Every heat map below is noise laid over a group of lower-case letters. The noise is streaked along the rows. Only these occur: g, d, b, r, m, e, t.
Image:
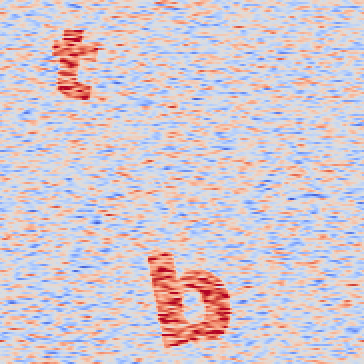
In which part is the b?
bottom middle
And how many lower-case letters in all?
2
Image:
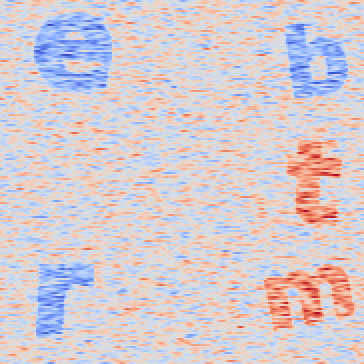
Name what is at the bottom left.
r
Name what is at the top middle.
nothing
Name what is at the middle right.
t
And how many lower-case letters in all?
5
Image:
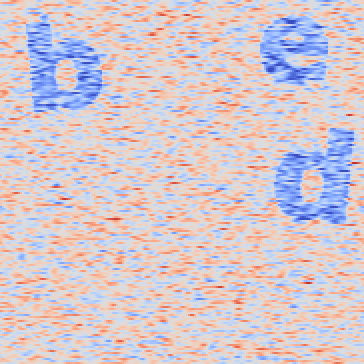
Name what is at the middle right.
d
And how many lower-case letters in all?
3
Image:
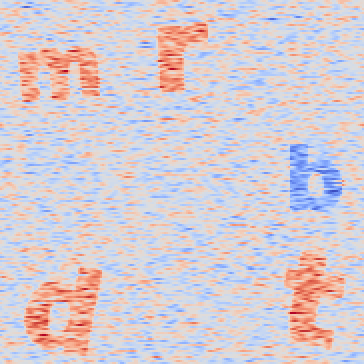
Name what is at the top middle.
r
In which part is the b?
middle right
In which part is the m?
top left
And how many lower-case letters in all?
5
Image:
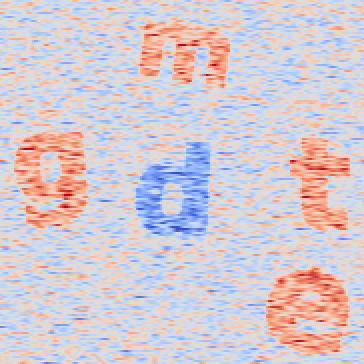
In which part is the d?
centre
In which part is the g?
middle left
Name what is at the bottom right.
e
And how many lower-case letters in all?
5
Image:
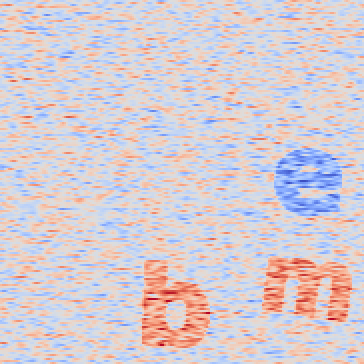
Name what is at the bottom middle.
b
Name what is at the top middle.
nothing
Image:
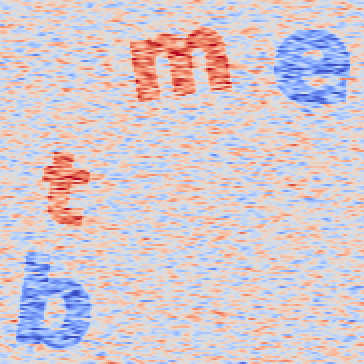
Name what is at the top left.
nothing
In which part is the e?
top right
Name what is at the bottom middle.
nothing
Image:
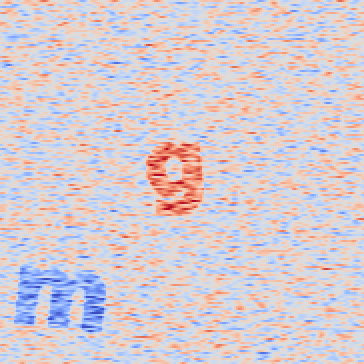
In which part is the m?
bottom left
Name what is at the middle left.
nothing
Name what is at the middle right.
nothing
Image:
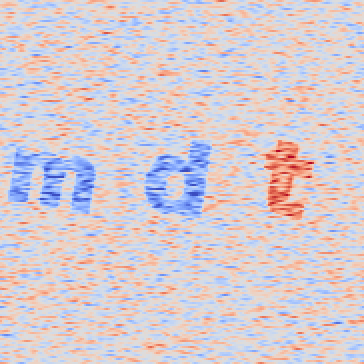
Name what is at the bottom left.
nothing
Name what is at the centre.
d
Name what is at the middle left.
m
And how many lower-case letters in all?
3
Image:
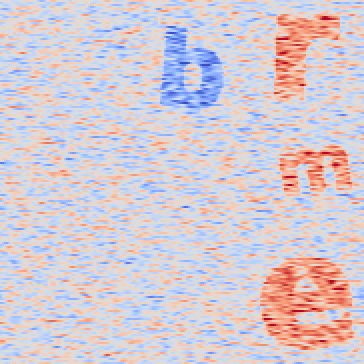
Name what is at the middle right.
m
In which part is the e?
bottom right
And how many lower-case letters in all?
4
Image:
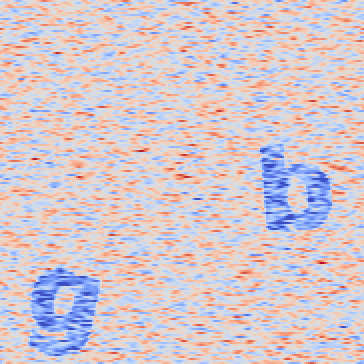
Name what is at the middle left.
nothing
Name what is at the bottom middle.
nothing
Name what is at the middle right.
b
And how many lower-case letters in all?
2
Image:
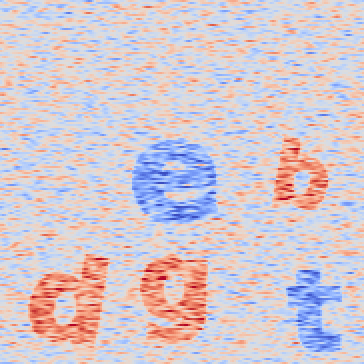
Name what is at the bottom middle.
g
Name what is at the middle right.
b
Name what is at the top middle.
nothing
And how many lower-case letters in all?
5
